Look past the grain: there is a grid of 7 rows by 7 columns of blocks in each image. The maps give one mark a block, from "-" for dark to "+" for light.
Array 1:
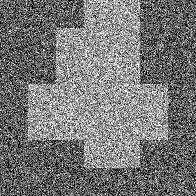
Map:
- - - + + - -
- - + + + - -
- - + + + - -
- + + + + + -
- + + + + + -
- - - + + - -
- - - - - - -
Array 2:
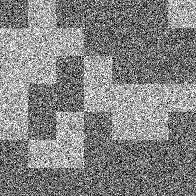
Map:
- + - - - - +
+ + + - - - -
+ + - + - - -
+ - - + + + +
+ - + - + + -
- + + - - - -
- - - - - - -
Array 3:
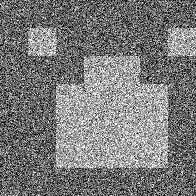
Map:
- - - - - - -
- + - - - - +
- - - + + - -
- - + + + + -
- - + + + + -
- - + + + + -
- - - - - - -
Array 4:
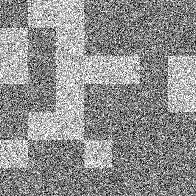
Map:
- + + - - - -
+ - + - - - -
+ - + + + - +
- - + - - - +
- + + - - - -
+ - - + - - -
- - - - - - -
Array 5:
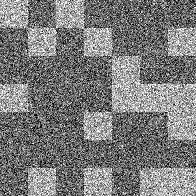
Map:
+ - + - - - -
- + - + - - +
- - - - + - -
+ - - - + + +
- - - + - - +
- - - - - - -
- + - + - + +
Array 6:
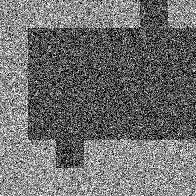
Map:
+ + + + + - +
+ - - - - - -
+ - - - - - -
+ - - - - - -
+ - - - - - -
+ + - + + + +
+ + + + + + +
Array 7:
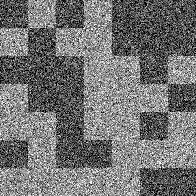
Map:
- + - + - - -
+ - + + - - -
- - - + + - +
+ - - + + + -
+ + - + + - +
- + - - + + +
+ + + + + - -
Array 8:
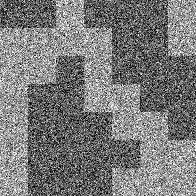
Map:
- - + - - - +
+ + + + - - +
+ + - + - - -
+ - - + + - -
+ - - - + + -
+ - - - - + +
+ - - - + + +
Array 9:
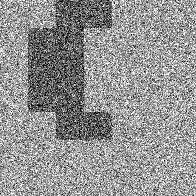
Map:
+ + - - + + +
+ - - + + + +
+ - - + + + +
+ - - + + + +
+ + - - + + +
+ + + + + + +
+ + + + + + +
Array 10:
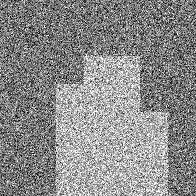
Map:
- - - - - - -
- - - - - - -
- - - + + - -
- - + + + - -
- - + + + + -
- - + + + + -
- - + + + + -
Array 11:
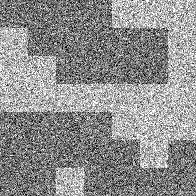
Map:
- - - - + + +
+ - - - - - +
+ + - - - - +
+ + + + + + +
- - - - + + +
- - - - - + -
- - + - - - -
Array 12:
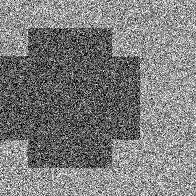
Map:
+ + + + + + +
+ - - - + + +
- - - - - + +
- - - - - + +
- - - - - + +
+ - - - + + +
+ + + + + + +
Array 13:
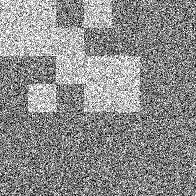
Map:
+ + - + - - -
+ + + - - - -
- - + + + - -
- + - + + - -
- - - - - - -
- - - - - - -
- - - - - - -
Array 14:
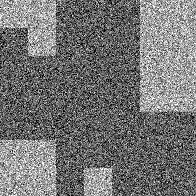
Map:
+ + - - - + +
- + - - - + +
- - - - - + +
- - - - - + +
- - - - - - -
+ + - - - - -
+ + - + - - -
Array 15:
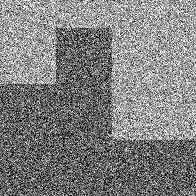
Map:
+ + + + + + +
+ + - - + + +
+ + - - + + +
- - - - + + +
- - - - + + +
- - - - - - -
- - - - - - -
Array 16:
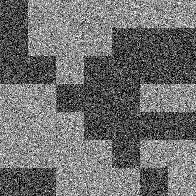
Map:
- + + + + + +
- + + + - - -
- - + - - - -
+ + - - - + +
+ + + - - - -
+ + + + - + +
- - + + + - +
